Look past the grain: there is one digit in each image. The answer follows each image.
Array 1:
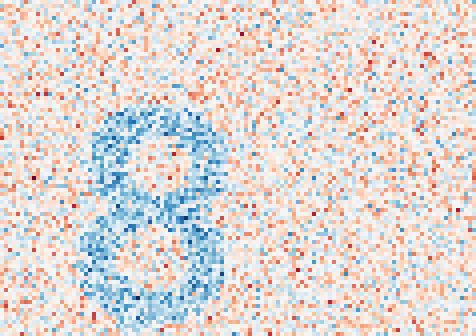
blue 8
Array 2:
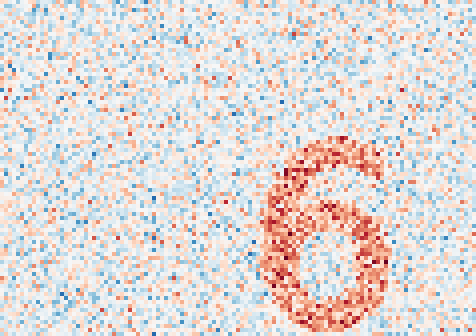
red 6
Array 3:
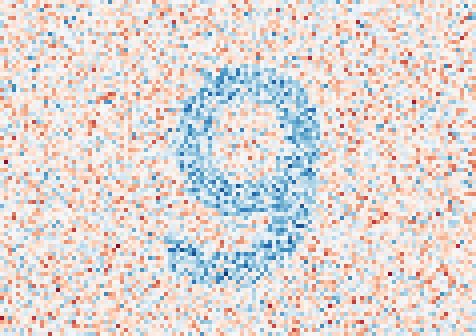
blue 9
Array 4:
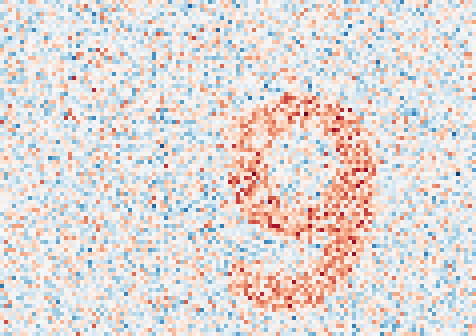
red 9
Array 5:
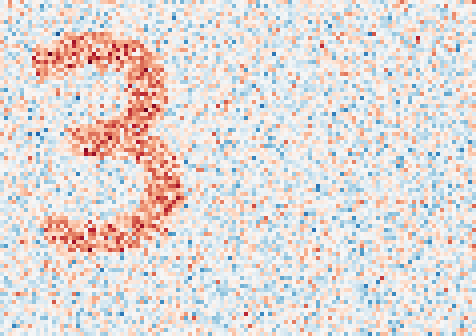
red 3
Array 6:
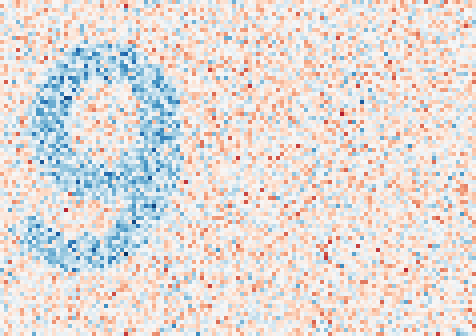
blue 9
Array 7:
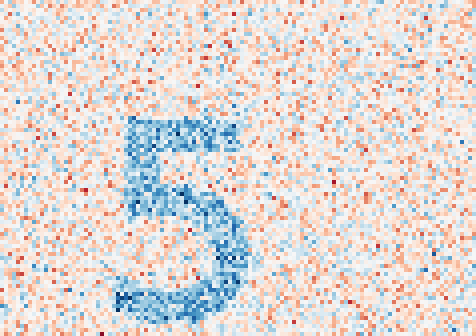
blue 5
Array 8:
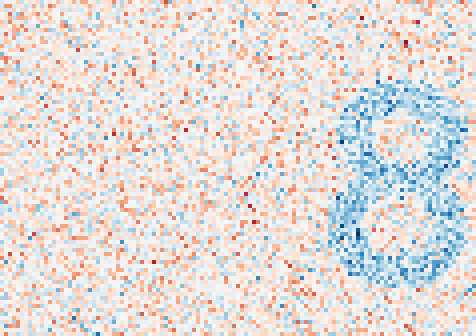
blue 8
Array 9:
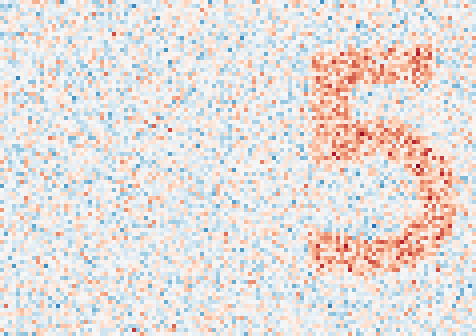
red 5
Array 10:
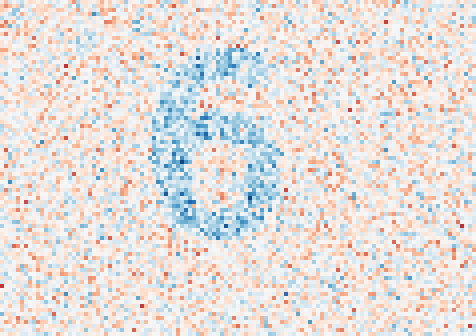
blue 6
